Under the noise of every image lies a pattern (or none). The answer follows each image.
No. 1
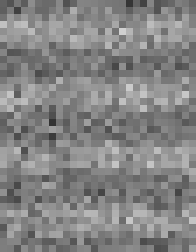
horizontal stripes
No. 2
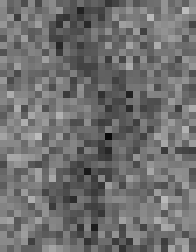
a wavy band
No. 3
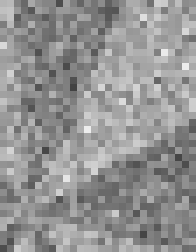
spokes from one point
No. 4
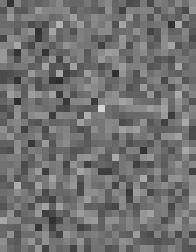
only noise
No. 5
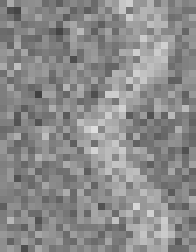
a wavy band
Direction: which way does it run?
top to bottom
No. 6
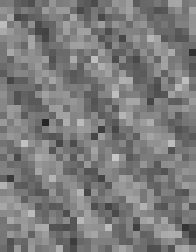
diagonal stripes
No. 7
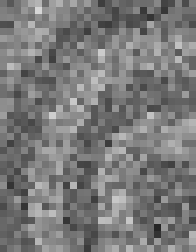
rings round one point
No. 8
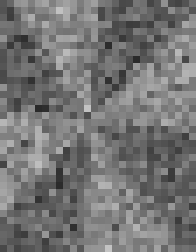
spokes from one point
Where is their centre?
centre
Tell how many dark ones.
4
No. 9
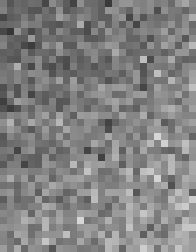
a smooth slope
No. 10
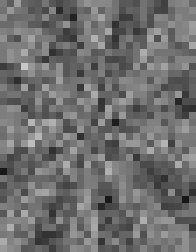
spokes from one point
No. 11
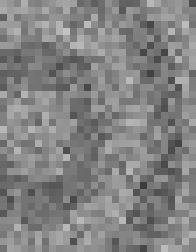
rings round one point
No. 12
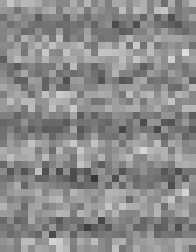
horizontal stripes
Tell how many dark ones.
5
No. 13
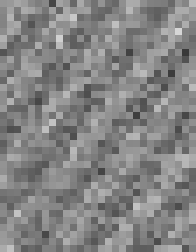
diagonal stripes
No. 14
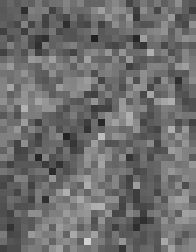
spokes from one point
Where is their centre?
top right
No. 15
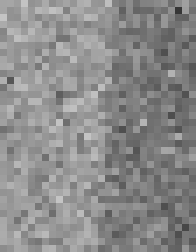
a sharp edge
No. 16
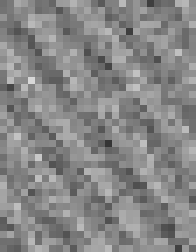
diagonal stripes
